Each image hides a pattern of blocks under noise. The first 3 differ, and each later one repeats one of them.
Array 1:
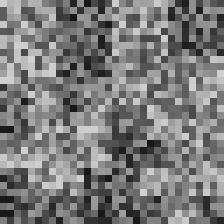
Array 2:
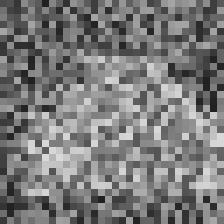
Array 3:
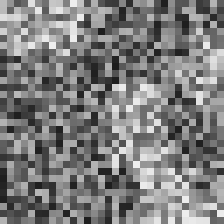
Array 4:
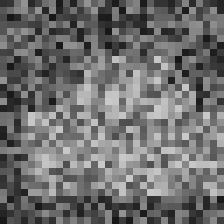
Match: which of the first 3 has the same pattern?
2
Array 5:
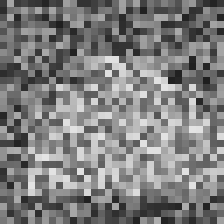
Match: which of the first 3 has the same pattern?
2
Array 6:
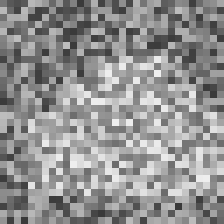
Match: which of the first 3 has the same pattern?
2
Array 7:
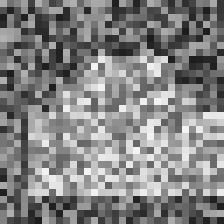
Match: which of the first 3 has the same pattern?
2
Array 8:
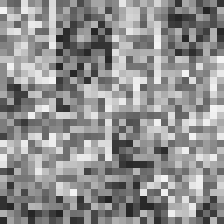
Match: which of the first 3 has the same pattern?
1
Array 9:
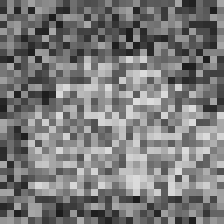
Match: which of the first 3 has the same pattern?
2
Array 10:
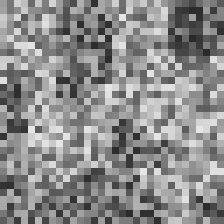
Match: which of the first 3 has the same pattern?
1
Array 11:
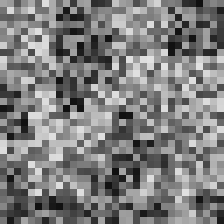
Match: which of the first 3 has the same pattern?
1
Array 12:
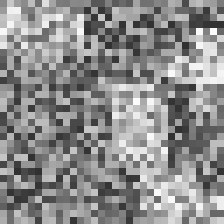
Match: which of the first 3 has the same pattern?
3
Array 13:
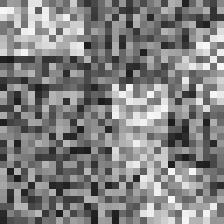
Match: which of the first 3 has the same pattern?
3
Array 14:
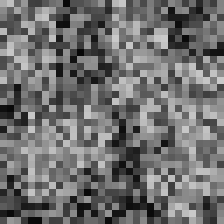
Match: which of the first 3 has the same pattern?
1
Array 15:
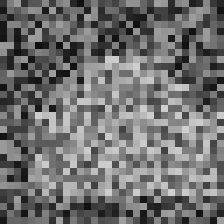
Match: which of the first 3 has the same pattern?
2
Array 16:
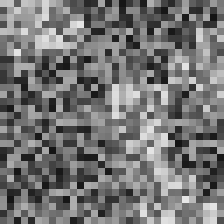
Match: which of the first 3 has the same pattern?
3
